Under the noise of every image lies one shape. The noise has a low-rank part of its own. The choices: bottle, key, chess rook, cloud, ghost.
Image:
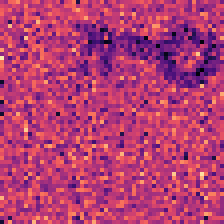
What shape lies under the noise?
key
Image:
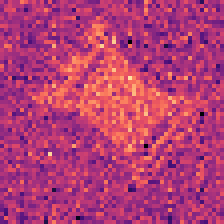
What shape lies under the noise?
chess rook
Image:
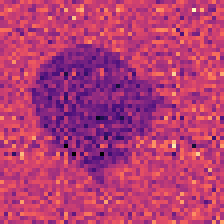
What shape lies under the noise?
ghost
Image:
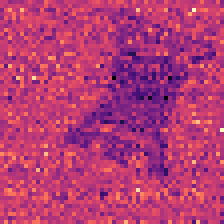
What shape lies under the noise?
chess rook
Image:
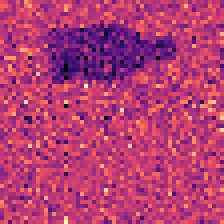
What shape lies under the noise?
bottle
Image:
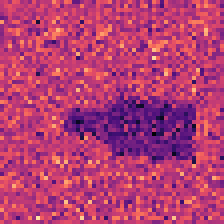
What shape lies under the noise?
bottle
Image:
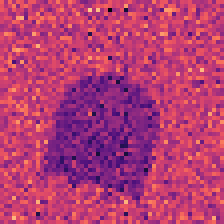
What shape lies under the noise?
ghost
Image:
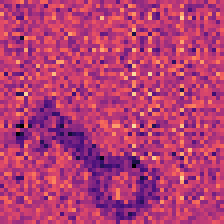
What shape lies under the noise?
key
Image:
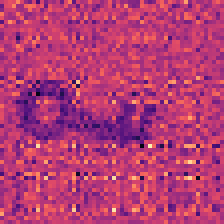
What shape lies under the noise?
key
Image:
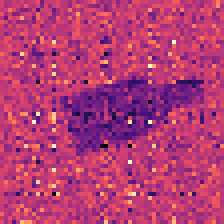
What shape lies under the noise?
bottle
